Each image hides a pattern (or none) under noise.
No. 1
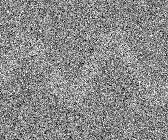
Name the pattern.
a wavy band
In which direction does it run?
left to right
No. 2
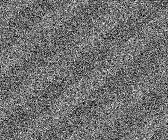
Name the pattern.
diagonal stripes
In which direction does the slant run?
bottom left to top right
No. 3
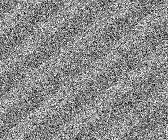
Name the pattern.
diagonal stripes
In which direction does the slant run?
bottom left to top right
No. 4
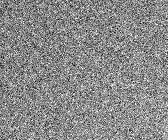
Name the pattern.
a smooth slope
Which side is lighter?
bottom right
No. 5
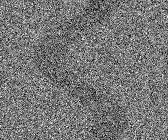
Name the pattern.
a wavy band
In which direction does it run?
top to bottom
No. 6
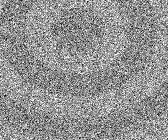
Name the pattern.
rings round one point
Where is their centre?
top middle
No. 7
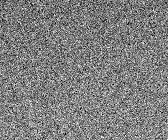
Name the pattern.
a smooth slope
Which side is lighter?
bottom
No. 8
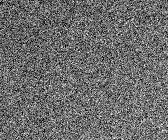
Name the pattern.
a smooth slope
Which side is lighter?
bottom right
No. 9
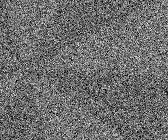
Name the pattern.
spokes from one point
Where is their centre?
middle left
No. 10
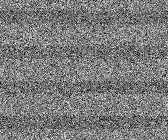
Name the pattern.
horizontal stripes
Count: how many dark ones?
4
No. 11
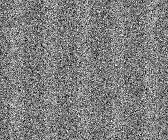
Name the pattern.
vertical stripes
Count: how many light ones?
5
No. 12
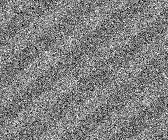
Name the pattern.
diagonal stripes
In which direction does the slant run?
bottom left to top right
